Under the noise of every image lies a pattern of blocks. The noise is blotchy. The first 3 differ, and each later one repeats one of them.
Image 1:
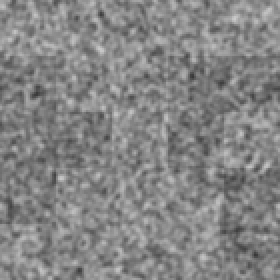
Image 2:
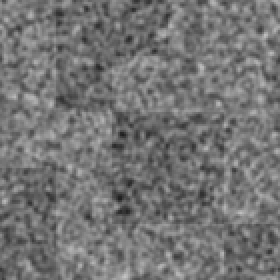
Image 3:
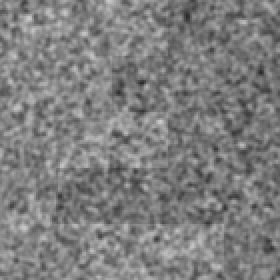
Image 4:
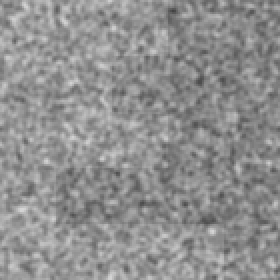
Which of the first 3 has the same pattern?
3
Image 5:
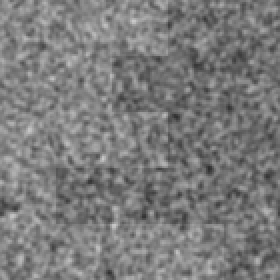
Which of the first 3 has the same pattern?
3
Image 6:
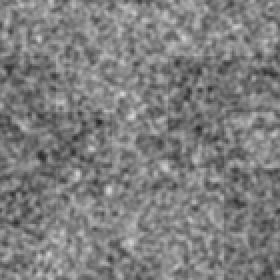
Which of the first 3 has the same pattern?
1
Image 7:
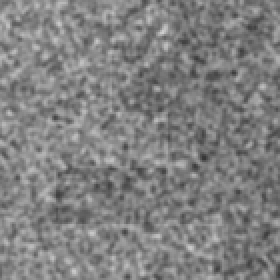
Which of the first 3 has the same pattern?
3
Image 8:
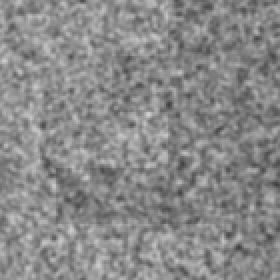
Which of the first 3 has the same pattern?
3
